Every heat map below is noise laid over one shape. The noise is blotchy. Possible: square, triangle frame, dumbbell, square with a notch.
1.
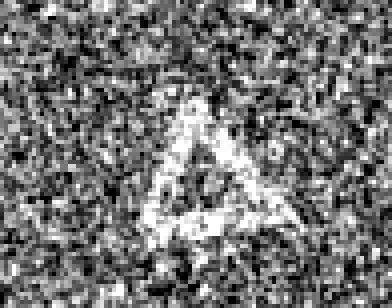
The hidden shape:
triangle frame
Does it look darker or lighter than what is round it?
lighter
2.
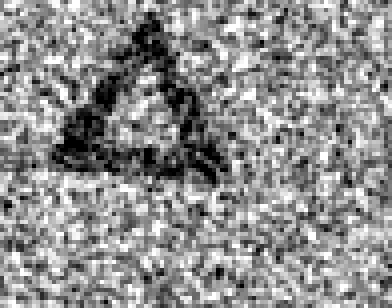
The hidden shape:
triangle frame
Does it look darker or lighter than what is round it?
darker
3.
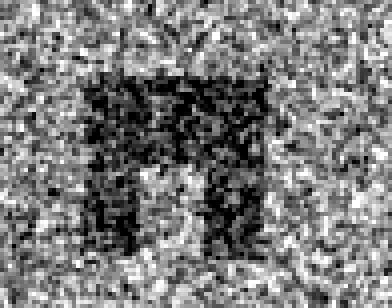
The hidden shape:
square with a notch
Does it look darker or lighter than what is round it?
darker
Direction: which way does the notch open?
down
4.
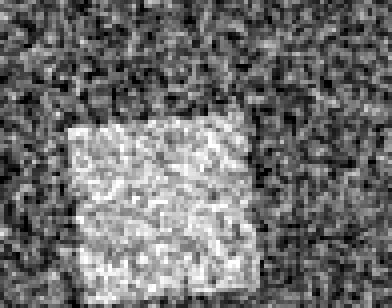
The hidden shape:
square
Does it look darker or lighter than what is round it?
lighter
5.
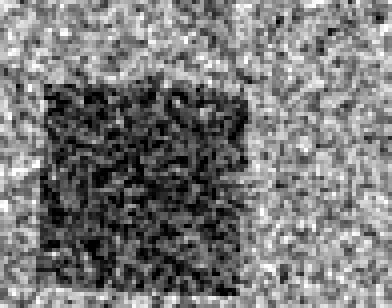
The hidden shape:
square
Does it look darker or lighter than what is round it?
darker
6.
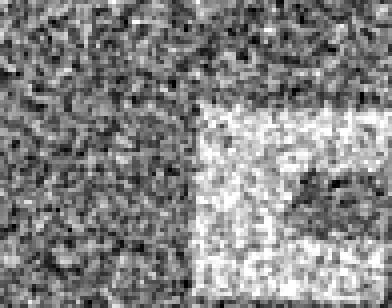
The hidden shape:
square with a notch
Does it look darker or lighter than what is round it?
lighter
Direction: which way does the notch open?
right
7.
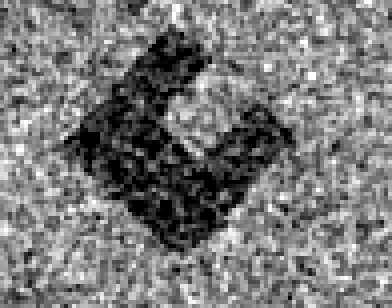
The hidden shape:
square with a notch
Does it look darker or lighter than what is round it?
darker
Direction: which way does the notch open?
up and right
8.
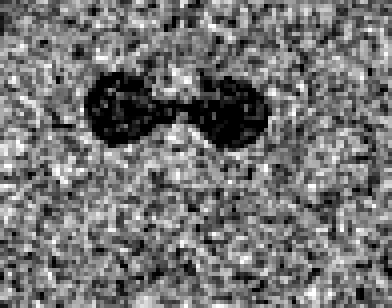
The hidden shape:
dumbbell
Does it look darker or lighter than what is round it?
darker
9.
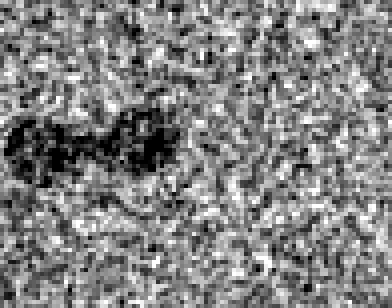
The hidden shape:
dumbbell
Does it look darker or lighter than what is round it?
darker
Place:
middle left
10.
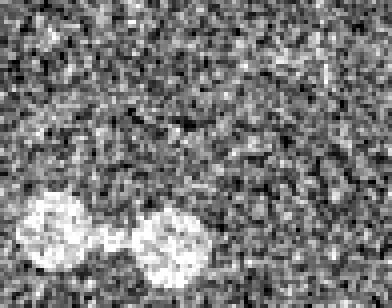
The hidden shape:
dumbbell
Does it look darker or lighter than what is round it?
lighter
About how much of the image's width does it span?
half
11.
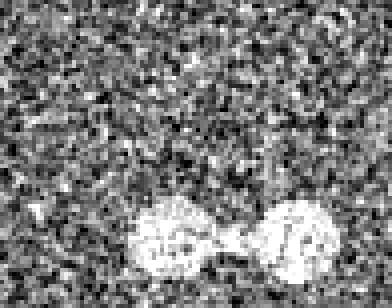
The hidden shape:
dumbbell
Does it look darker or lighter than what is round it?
lighter
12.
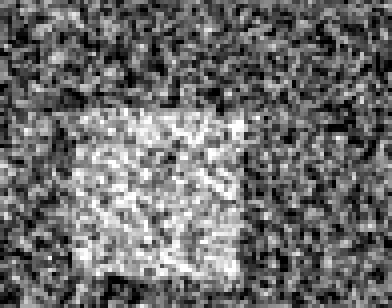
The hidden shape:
square
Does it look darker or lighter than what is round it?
lighter
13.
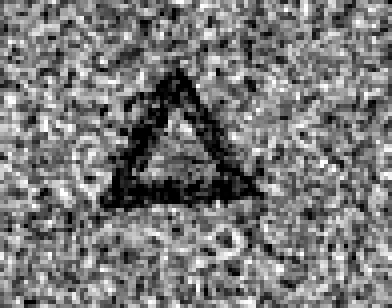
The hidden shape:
triangle frame
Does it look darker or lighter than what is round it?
darker
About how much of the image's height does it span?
half
